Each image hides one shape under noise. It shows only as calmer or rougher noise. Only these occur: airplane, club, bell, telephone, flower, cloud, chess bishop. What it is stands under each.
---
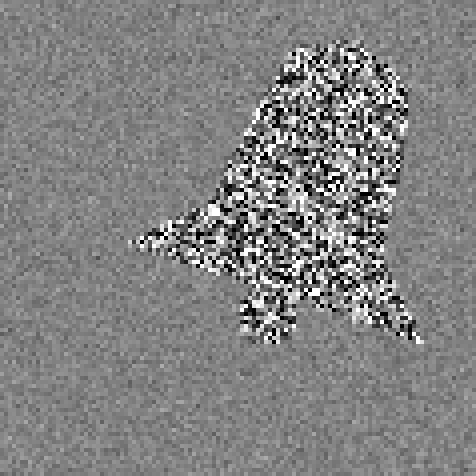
bell
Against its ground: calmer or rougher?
rougher
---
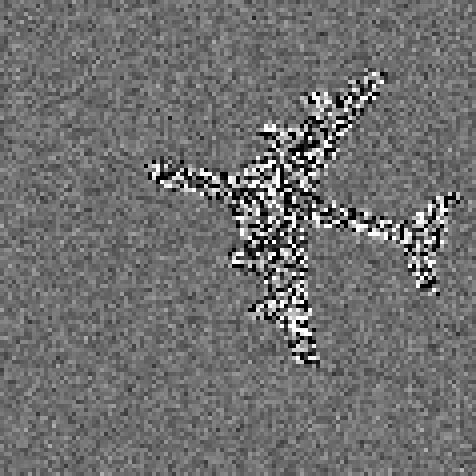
airplane
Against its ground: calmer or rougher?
rougher
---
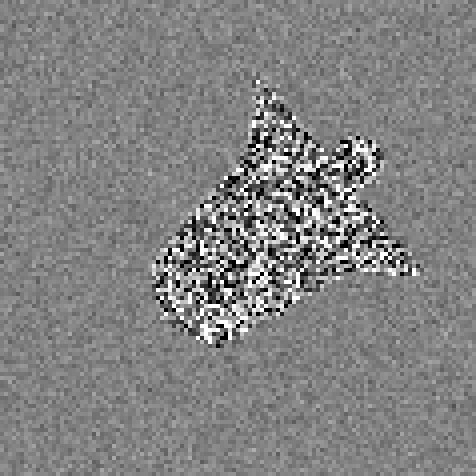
bell
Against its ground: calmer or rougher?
rougher
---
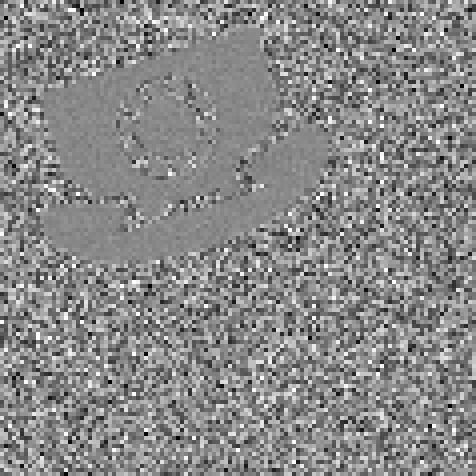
telephone
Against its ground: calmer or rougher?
calmer
